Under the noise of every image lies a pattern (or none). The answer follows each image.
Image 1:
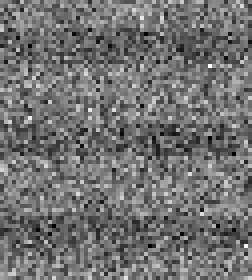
horizontal stripes
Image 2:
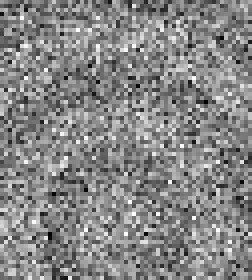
rings round one point
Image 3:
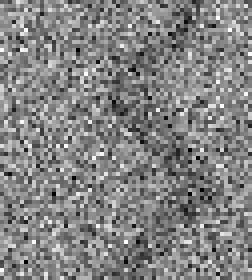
a wavy band
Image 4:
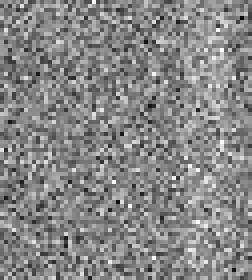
one vertical stripe
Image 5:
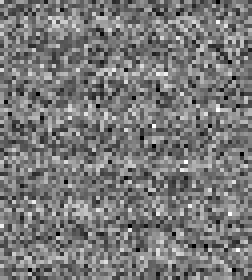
horizontal stripes
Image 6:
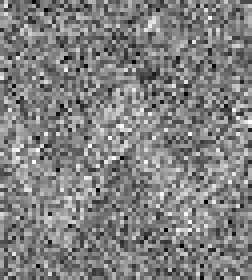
a wavy band
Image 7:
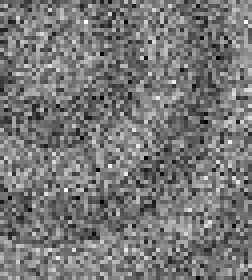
rings round one point
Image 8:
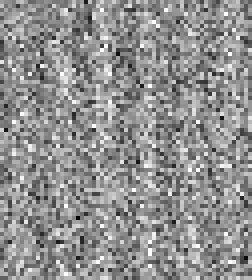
vertical stripes
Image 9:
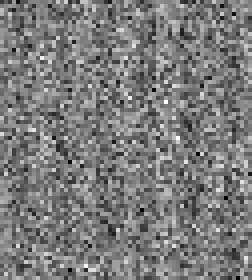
vertical stripes
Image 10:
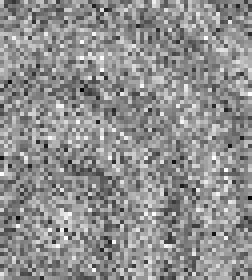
rings round one point
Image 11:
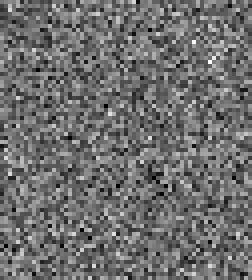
only noise
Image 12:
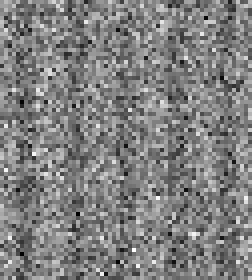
vertical stripes
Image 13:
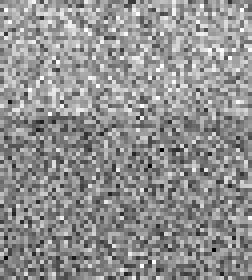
a sharp edge
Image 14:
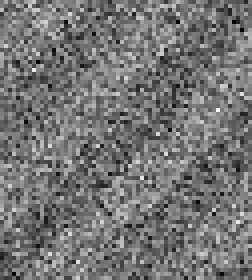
diagonal stripes
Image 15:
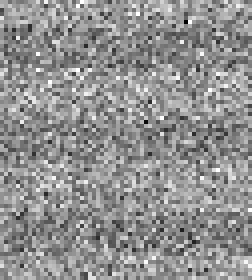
horizontal stripes
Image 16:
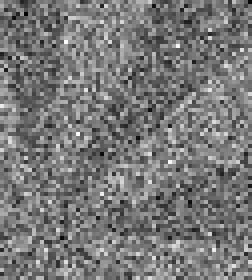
spokes from one point
